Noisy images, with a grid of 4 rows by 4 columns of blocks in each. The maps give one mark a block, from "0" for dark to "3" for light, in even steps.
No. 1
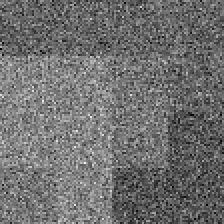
1111
3321
3320
2300
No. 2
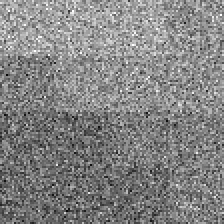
3332
1222
0011
0001
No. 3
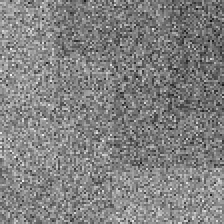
3110
3210
3211
2233
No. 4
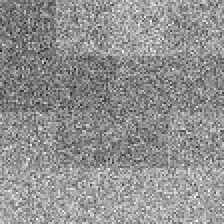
0232
0011
2112
3333
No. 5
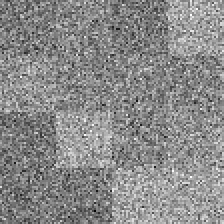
0103
2111
0312
0033
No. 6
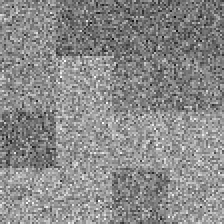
2000
2311
0333
3313
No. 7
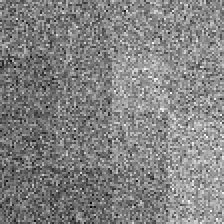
1122
0132
0123
0013
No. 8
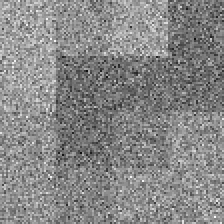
3230
3000
2012
2122
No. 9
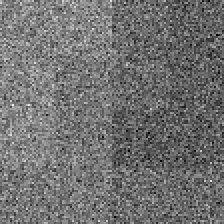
3310
3210
3200
2211
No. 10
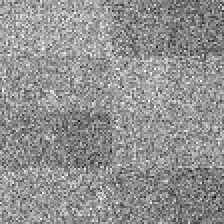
3310
2232
1022
2210
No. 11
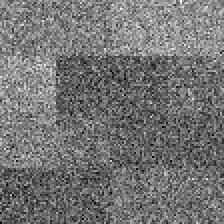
2233
3001
2100
0011
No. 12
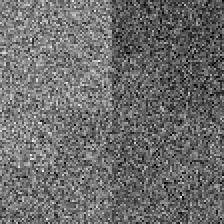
3300
3310
3211
2211
